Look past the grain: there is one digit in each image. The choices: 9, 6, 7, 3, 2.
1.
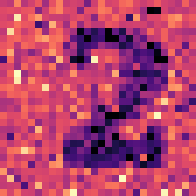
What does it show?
dark 2
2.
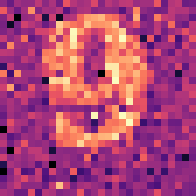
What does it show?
light 9
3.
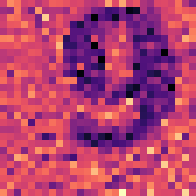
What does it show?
dark 9
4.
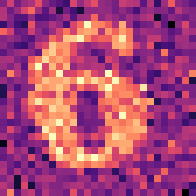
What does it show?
light 6
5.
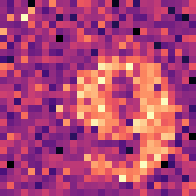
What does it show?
light 9
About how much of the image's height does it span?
two thirds
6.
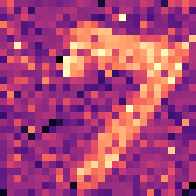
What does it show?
light 7
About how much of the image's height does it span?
nearly all
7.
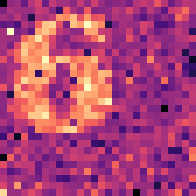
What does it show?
light 6
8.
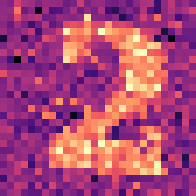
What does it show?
light 2
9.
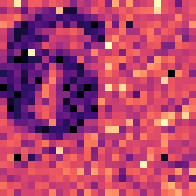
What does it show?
dark 6
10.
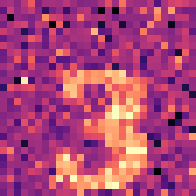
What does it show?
light 3
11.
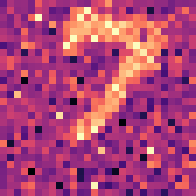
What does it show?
light 7
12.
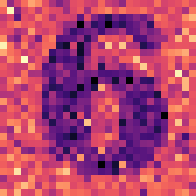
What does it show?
dark 6
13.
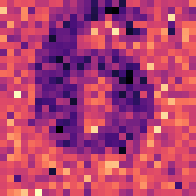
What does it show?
dark 6
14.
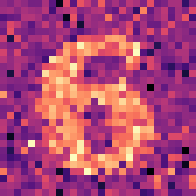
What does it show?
light 6
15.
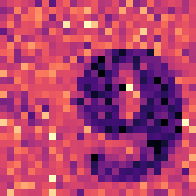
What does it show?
dark 9
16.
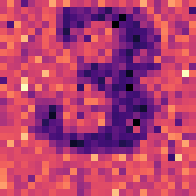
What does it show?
dark 3
